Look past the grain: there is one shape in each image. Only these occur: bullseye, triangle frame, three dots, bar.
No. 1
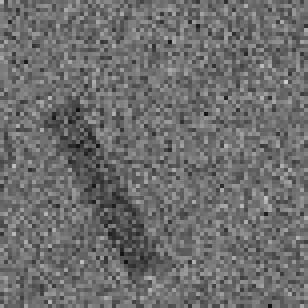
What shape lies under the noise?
bar
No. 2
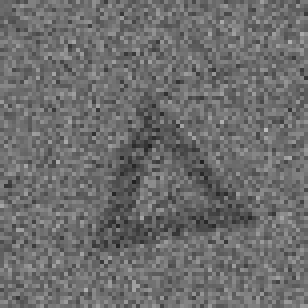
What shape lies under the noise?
triangle frame
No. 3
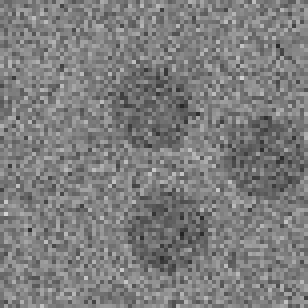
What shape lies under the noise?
three dots
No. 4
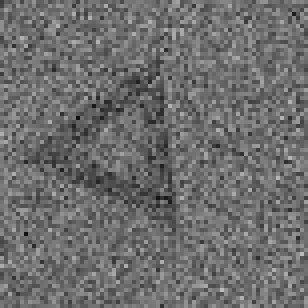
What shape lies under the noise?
triangle frame
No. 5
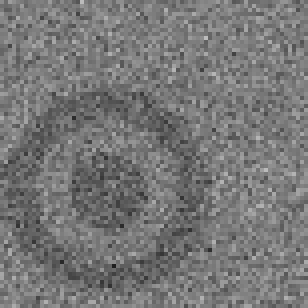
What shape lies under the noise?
bullseye
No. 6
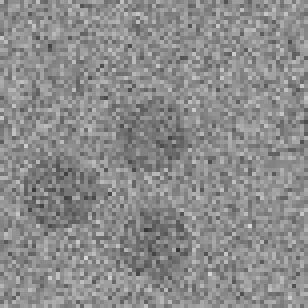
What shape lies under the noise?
three dots
